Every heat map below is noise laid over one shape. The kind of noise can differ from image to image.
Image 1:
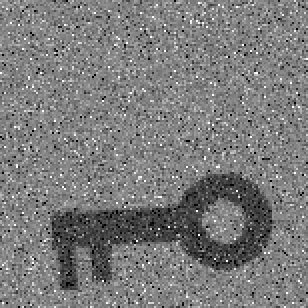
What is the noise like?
heavy tails
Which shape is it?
key
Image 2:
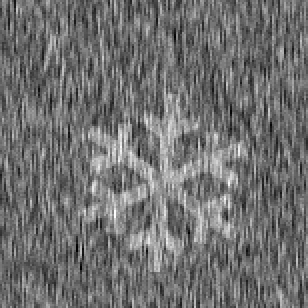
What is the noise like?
streaked along the columns
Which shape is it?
snowflake
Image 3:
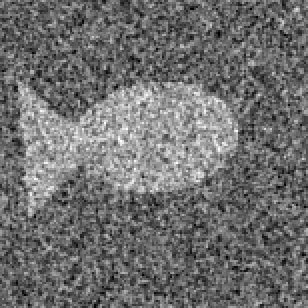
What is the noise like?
blotchy
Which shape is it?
fish
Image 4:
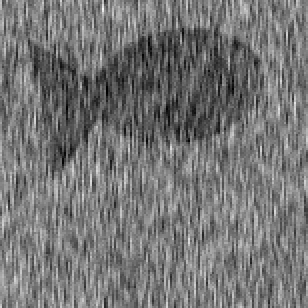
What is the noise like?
streaked along the columns
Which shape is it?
fish
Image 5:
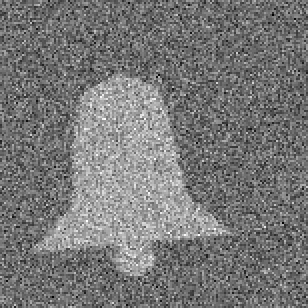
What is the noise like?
independent entries
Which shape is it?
bell
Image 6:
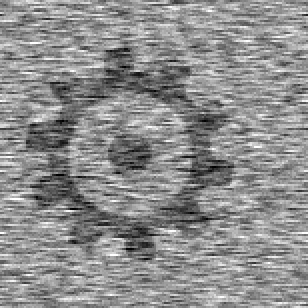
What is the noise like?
streaked along the rows
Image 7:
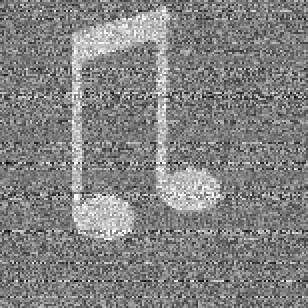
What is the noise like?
rows of uneven size
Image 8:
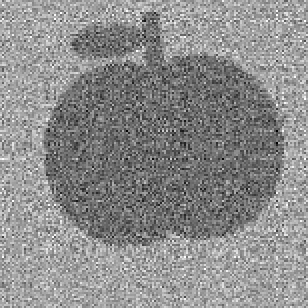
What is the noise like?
low rank plus noise
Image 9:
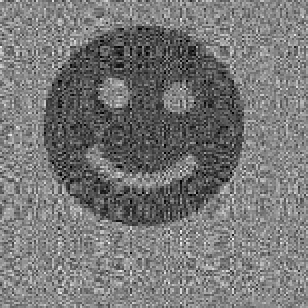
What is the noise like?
low rank plus noise
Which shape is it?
smiling face
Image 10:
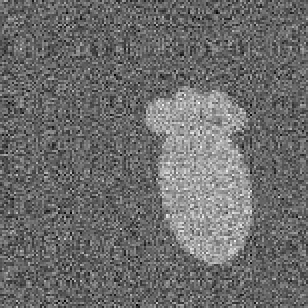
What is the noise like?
low rank plus noise
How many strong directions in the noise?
three or four
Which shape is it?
footprint
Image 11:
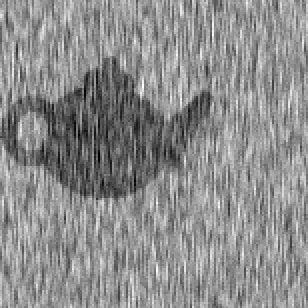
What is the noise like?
streaked along the columns
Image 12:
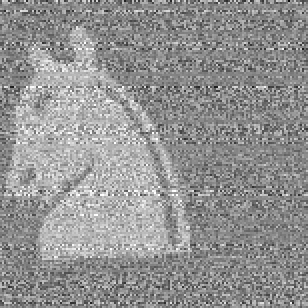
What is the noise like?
rows of uneven size
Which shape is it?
chess knight
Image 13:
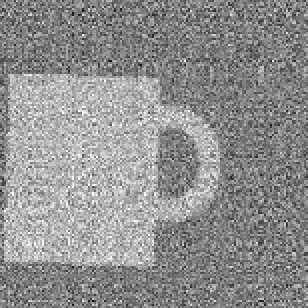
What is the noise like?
low rank plus noise
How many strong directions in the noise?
five to eight
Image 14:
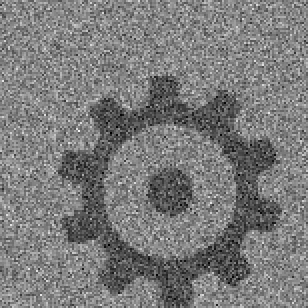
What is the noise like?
independent entries
